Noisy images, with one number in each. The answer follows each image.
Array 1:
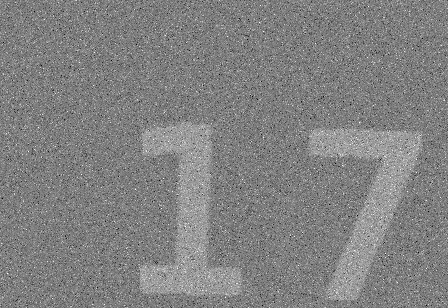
17
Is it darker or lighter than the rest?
lighter
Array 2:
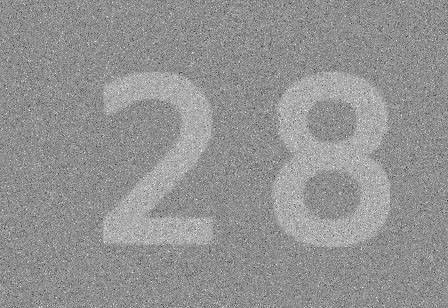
28
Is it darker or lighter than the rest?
lighter
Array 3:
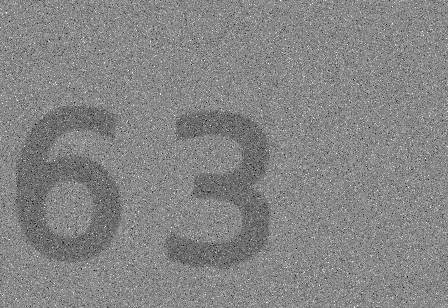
63
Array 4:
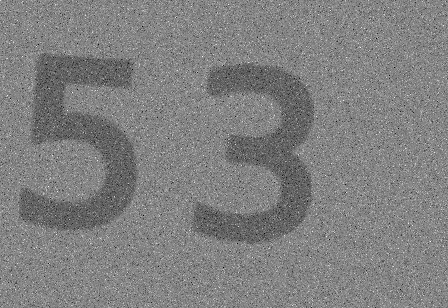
53
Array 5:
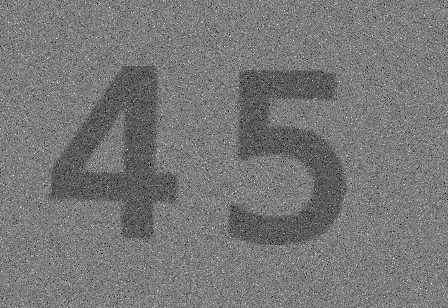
45
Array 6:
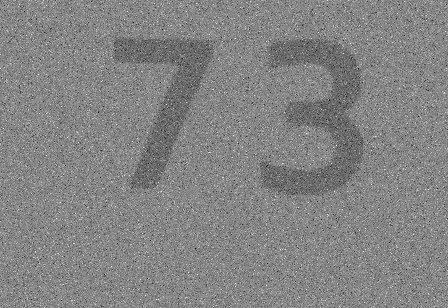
73
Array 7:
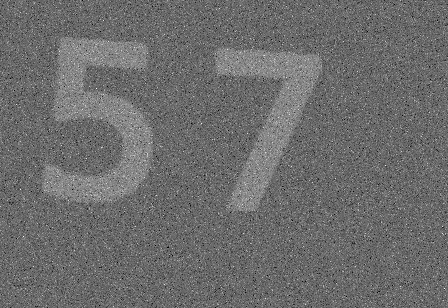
57
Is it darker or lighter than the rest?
lighter
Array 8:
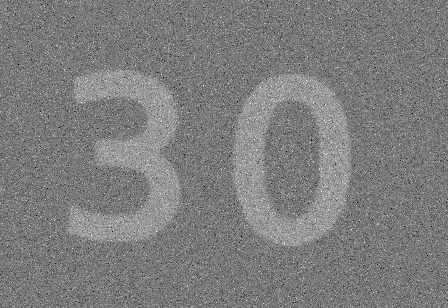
30
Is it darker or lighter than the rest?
lighter
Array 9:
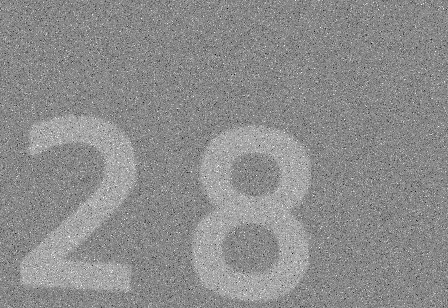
28
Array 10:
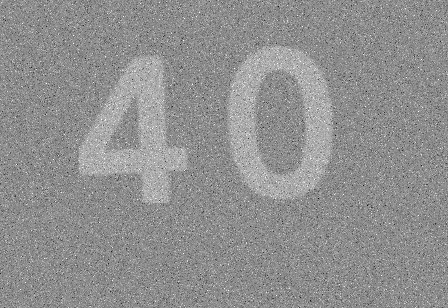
40
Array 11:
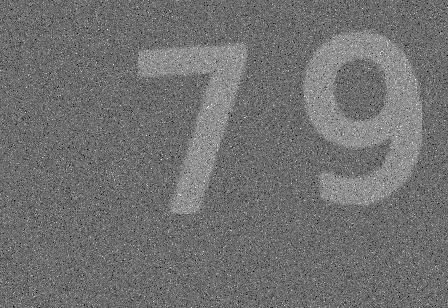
79
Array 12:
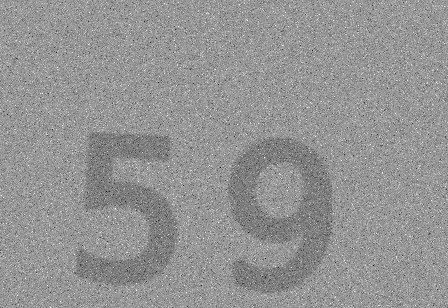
59
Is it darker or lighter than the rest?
darker
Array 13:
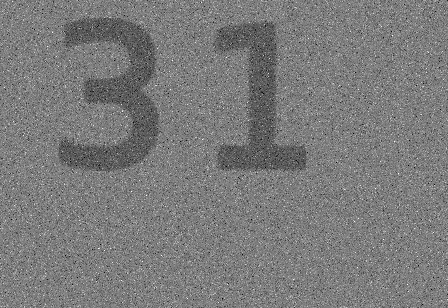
31
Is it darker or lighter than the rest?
darker
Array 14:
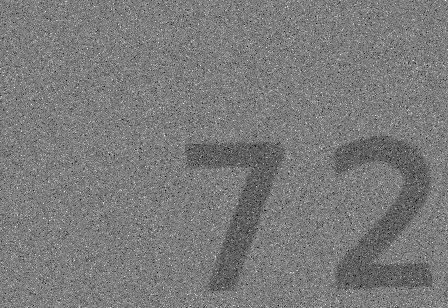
72
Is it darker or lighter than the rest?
darker
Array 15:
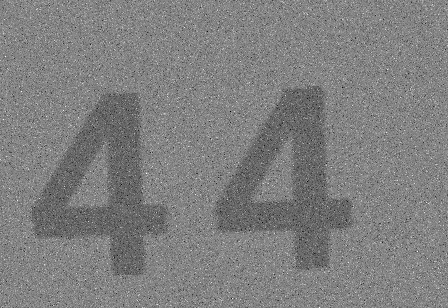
44
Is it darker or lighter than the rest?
darker
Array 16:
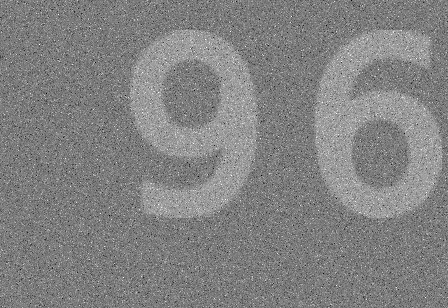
96
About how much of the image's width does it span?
two thirds
